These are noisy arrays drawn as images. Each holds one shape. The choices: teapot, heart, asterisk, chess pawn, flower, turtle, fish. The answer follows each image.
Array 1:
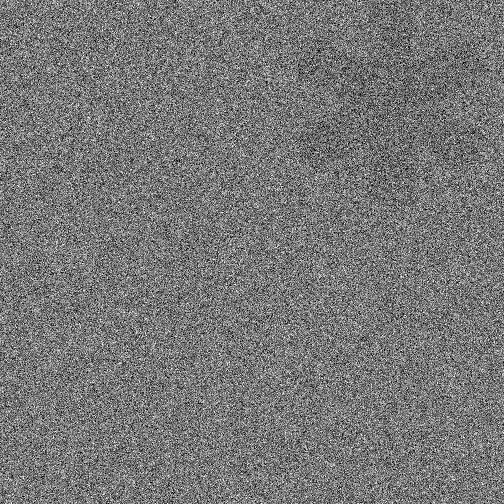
asterisk
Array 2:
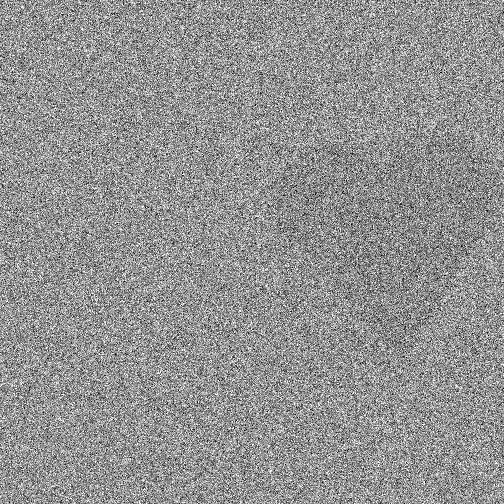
heart
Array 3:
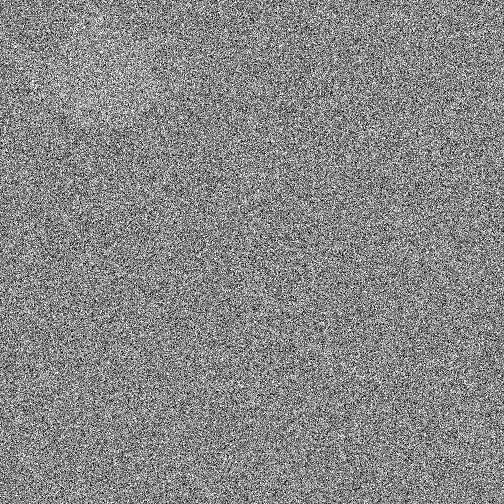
teapot
